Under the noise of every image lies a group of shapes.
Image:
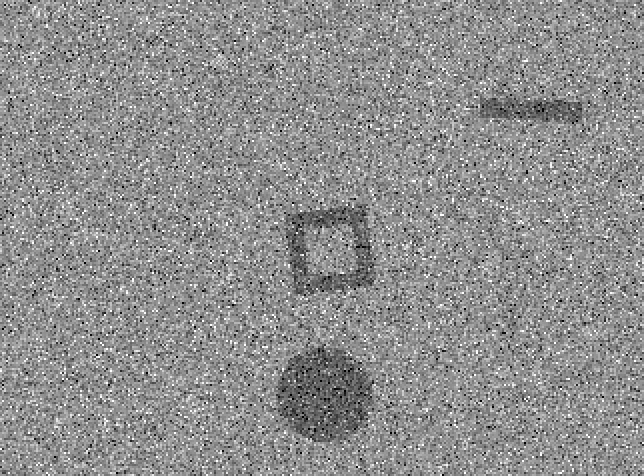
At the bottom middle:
disc
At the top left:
nothing
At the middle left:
nothing
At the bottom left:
nothing
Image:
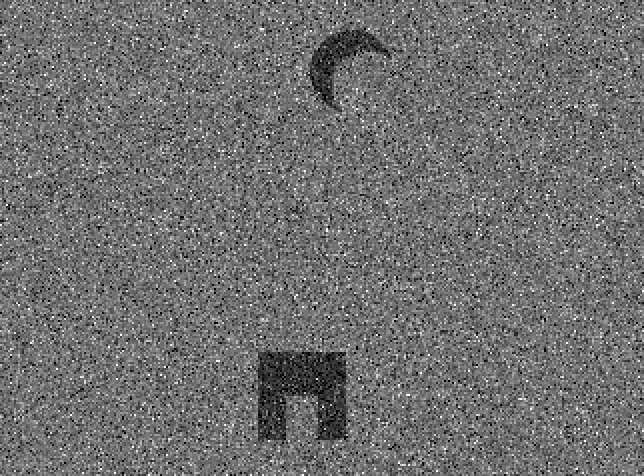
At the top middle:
crescent
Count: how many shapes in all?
2
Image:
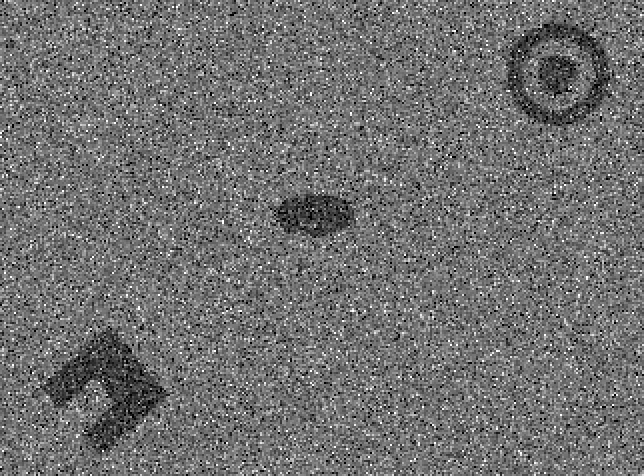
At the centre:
ellipse
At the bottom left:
square with a notch
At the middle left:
nothing
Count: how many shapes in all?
3
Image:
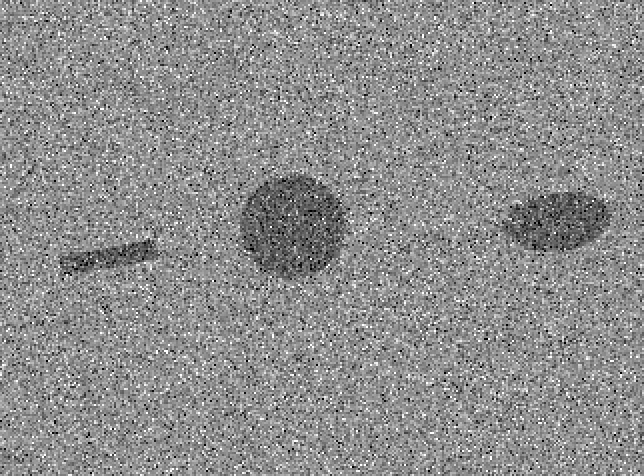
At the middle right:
ellipse
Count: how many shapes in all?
3
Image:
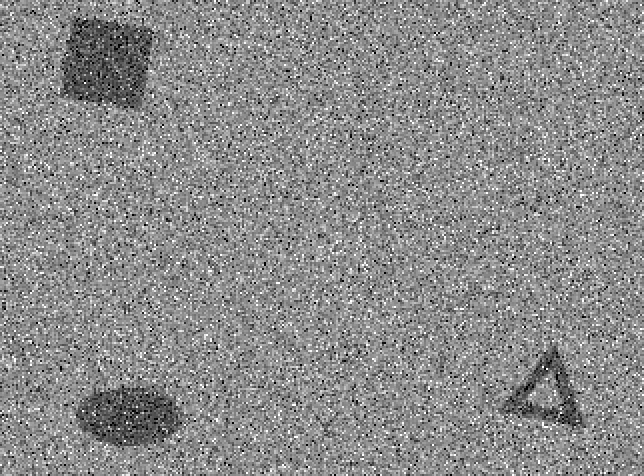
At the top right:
nothing
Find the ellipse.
bottom left
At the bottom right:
triangle frame
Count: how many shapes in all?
3
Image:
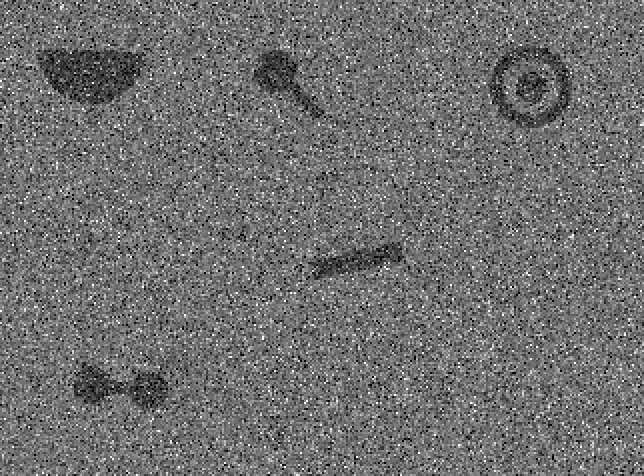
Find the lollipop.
top middle
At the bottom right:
nothing
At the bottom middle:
nothing
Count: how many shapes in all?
5
